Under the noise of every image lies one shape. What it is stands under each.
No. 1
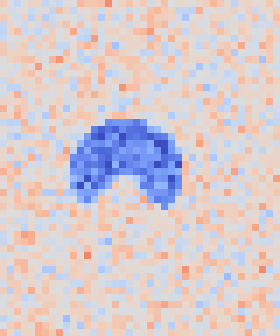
disc with a wedge cut out
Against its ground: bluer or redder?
bluer
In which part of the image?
centre
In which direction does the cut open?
down
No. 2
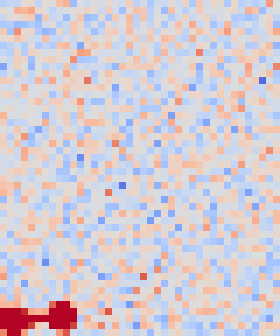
dumbbell
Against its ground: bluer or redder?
redder
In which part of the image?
bottom left
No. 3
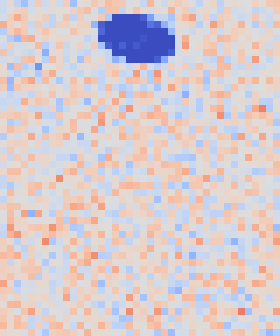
ellipse
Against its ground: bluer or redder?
bluer
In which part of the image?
top middle
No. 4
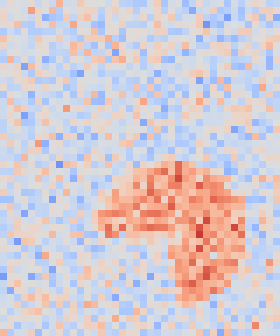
disc with a wedge cut out
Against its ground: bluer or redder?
redder
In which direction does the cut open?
down and left
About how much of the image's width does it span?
half
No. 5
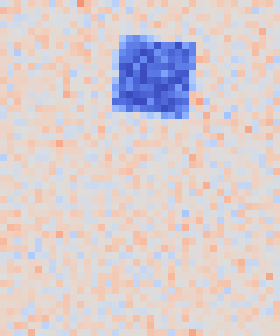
square
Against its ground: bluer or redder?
bluer
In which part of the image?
top middle
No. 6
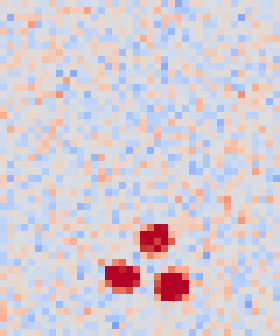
three dots
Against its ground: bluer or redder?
redder
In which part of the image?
bottom middle
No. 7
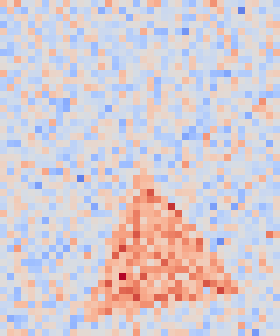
triangle
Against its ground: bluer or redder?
redder
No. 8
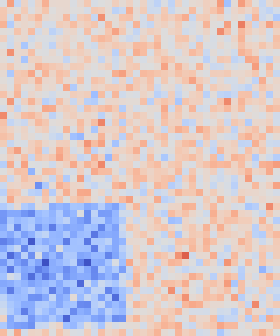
square
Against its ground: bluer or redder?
bluer
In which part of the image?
bottom left
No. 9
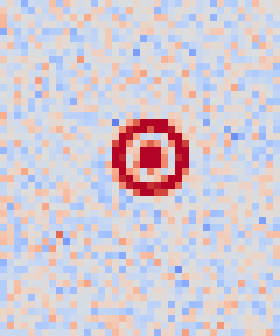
bullseye
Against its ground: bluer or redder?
redder
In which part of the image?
centre
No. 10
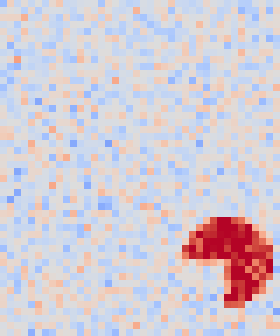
disc with a wedge cut out
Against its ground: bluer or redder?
redder
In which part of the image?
bottom right
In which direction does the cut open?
down and left
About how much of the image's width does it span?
a third
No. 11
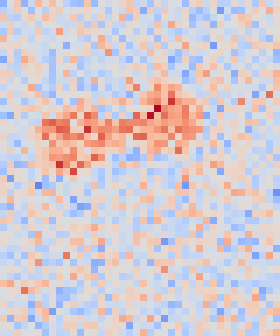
dumbbell
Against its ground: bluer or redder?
redder
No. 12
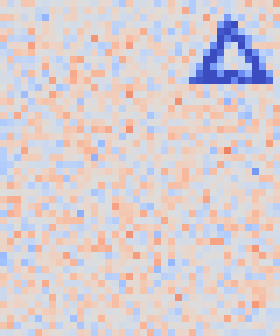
triangle frame
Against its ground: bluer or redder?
bluer
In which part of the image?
top right
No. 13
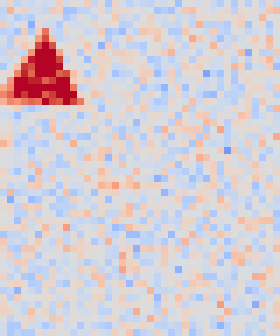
triangle
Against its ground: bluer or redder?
redder
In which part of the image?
top left
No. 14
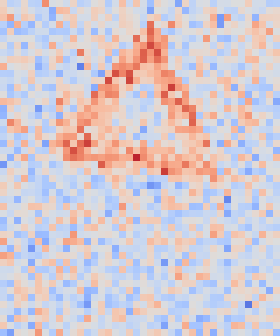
triangle frame
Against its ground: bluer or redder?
redder
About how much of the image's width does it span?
two thirds
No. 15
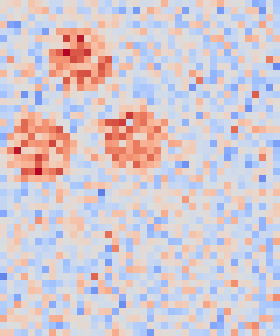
three dots
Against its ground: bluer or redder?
redder
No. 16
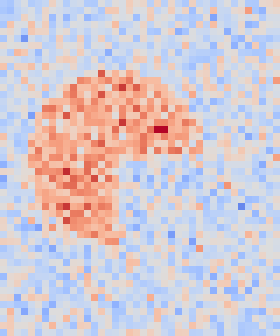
disc with a wedge cut out
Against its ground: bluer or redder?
redder
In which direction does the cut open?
down and right
